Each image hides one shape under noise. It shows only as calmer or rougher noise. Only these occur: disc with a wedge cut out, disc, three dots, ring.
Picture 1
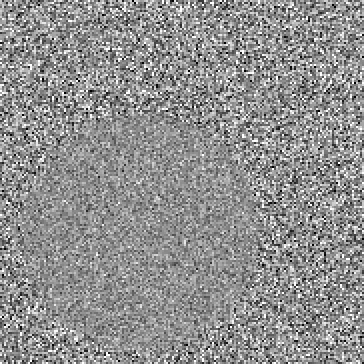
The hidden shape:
disc
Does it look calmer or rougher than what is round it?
calmer
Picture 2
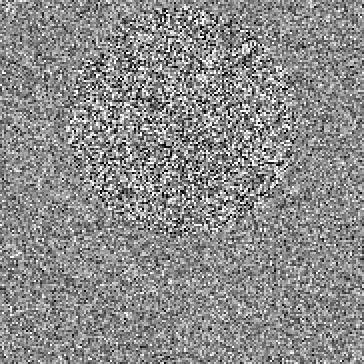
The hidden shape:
disc
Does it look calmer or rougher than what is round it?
rougher
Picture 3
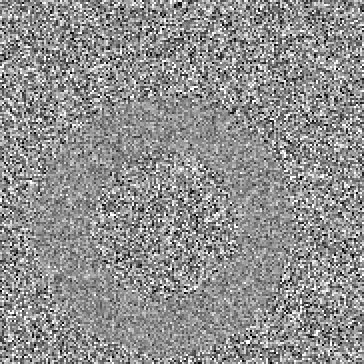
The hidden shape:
ring
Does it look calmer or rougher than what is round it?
calmer
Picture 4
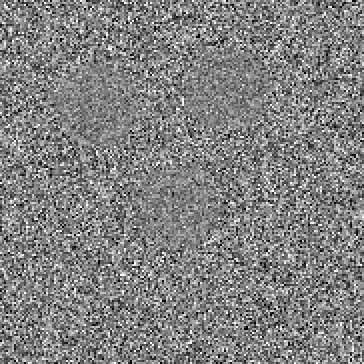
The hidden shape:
three dots
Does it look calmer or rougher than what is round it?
calmer
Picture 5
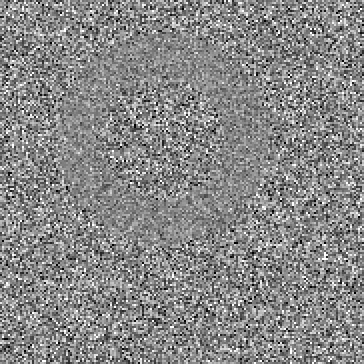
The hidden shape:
ring
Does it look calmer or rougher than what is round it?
calmer
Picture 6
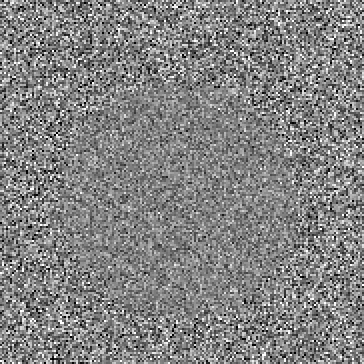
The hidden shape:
disc
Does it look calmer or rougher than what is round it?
calmer
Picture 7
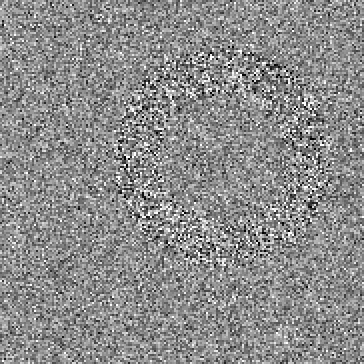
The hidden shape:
ring
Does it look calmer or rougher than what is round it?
rougher
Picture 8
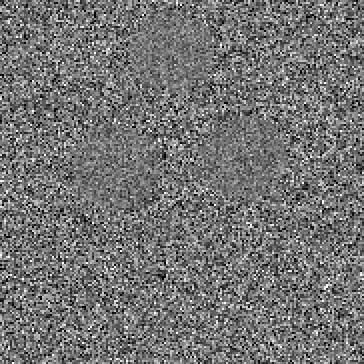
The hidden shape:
three dots
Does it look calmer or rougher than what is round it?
calmer
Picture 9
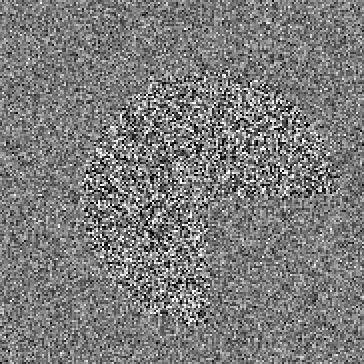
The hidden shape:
disc with a wedge cut out
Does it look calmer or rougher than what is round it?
rougher
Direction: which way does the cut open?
down and right
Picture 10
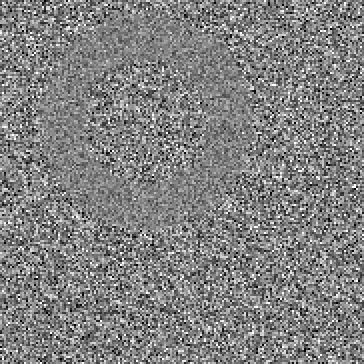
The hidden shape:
ring
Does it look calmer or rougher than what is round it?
calmer
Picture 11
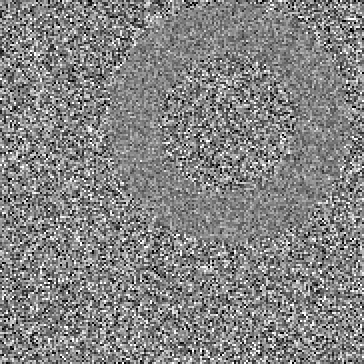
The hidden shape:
ring
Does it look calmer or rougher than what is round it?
calmer
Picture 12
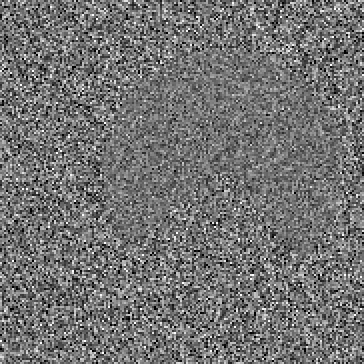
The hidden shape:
disc with a wedge cut out
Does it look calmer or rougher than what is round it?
calmer
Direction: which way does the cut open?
down
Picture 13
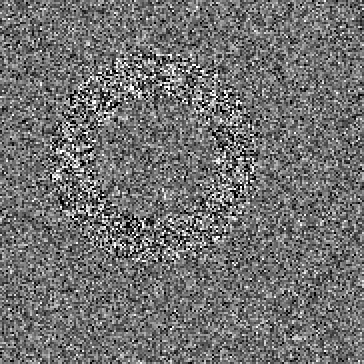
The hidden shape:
ring
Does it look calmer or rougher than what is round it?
rougher
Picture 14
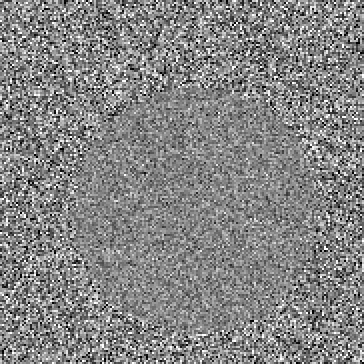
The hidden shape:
disc
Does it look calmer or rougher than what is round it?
calmer
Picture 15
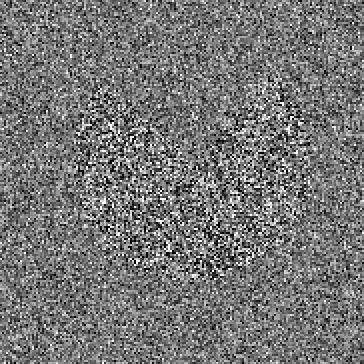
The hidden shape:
disc with a wedge cut out
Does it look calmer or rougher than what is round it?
rougher
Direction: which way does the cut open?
up
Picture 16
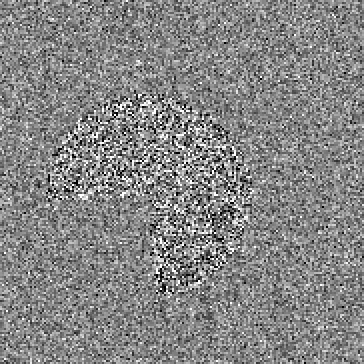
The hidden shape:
disc with a wedge cut out
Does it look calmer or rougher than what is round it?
rougher
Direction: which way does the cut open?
down and left
